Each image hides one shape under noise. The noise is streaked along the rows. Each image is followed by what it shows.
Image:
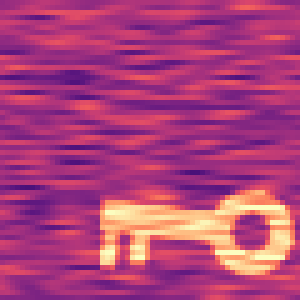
key
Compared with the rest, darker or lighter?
lighter
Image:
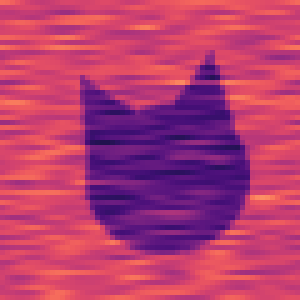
cat's head
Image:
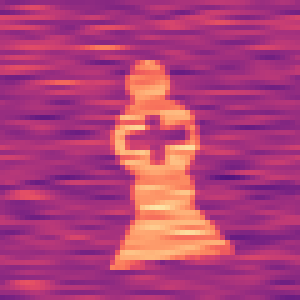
chess bishop
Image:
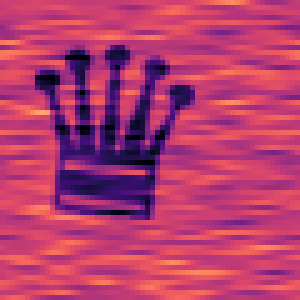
chess queen
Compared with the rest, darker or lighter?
darker
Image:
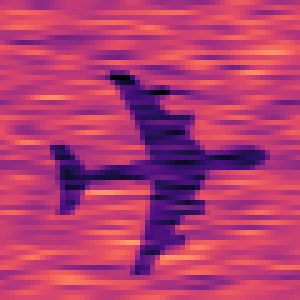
airplane
